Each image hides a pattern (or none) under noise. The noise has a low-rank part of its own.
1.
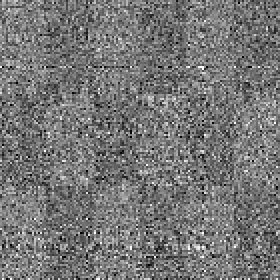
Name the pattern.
a checkerboard
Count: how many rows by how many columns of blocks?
3 by 6
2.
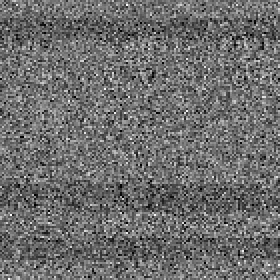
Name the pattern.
bands of rows
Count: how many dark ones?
3
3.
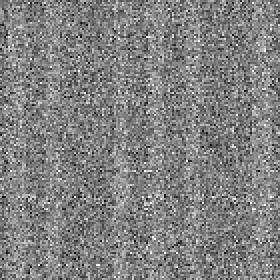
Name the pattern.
bands of columns
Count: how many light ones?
6
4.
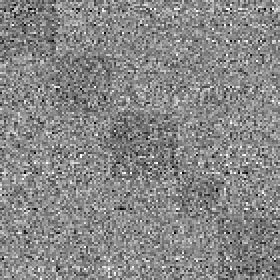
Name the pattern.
blocks along the diagonal
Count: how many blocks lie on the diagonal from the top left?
5
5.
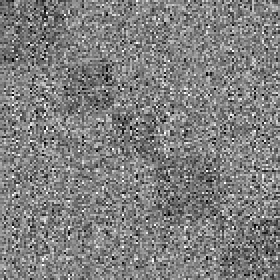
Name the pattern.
blocks along the diagonal
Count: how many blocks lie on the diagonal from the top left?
5
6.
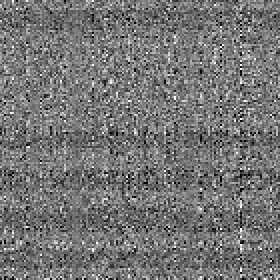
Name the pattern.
bands of rows
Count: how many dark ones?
5
